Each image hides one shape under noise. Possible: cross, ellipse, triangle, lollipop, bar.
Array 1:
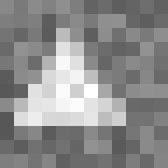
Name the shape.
triangle
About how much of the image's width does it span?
two thirds
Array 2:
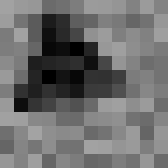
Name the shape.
triangle
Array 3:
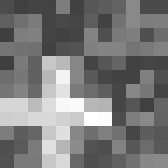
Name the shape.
cross
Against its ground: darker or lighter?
lighter
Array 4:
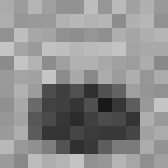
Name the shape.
ellipse
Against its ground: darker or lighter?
darker
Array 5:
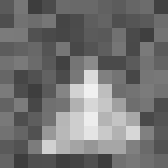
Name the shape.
triangle
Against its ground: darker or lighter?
lighter
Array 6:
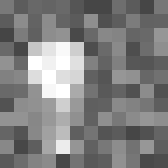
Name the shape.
lollipop
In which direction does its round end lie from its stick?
up
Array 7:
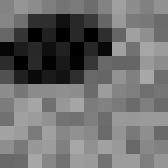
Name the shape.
ellipse
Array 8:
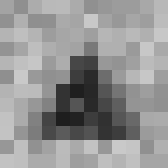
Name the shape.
triangle
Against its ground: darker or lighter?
darker
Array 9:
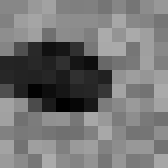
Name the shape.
ellipse
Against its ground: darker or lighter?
darker
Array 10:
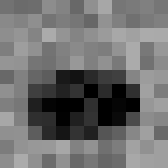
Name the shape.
ellipse
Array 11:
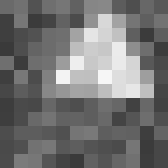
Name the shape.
triangle
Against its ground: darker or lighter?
lighter
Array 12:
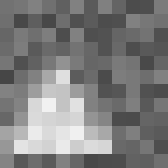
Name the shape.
triangle
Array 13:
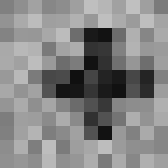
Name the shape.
cross
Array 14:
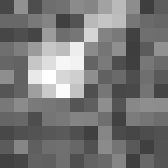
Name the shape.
lollipop
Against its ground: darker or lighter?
lighter
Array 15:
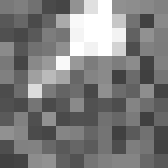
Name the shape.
lollipop
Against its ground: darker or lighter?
lighter
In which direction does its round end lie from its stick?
up and right
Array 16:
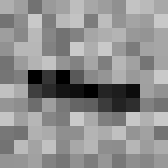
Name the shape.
bar
